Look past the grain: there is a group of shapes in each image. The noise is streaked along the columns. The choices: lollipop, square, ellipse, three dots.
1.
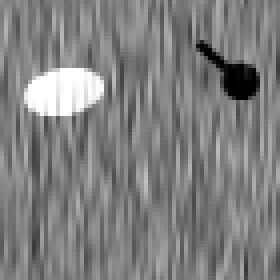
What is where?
top left: light ellipse; top right: dark lollipop
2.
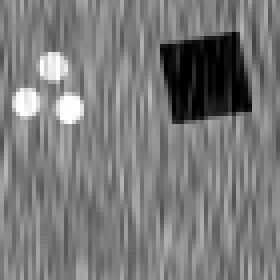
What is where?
top left: light three dots; top right: dark square
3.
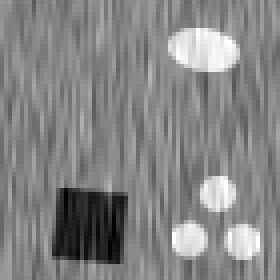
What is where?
top right: light ellipse; bottom left: dark square; bottom right: light three dots
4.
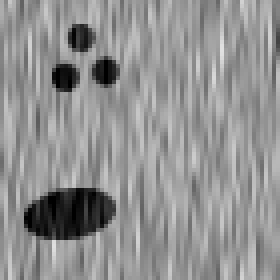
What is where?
top left: dark three dots; bottom left: dark ellipse
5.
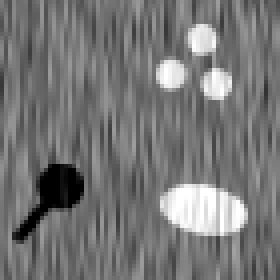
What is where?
top right: light three dots; bottom left: dark lollipop; bottom right: light ellipse
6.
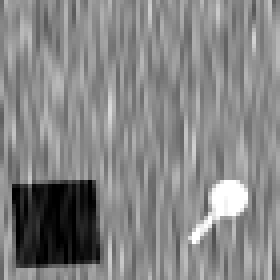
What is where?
bottom left: dark square; bottom right: light lollipop
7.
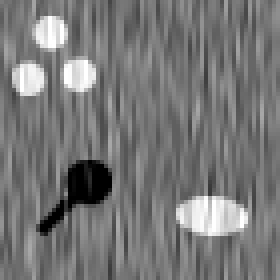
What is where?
top left: light three dots; bottom left: dark lollipop; bottom right: light ellipse
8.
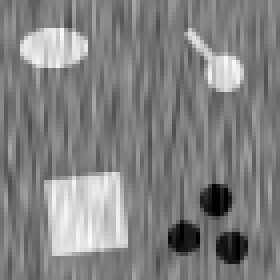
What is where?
top left: light ellipse; top right: light lollipop; bottom left: light square; bottom right: dark three dots
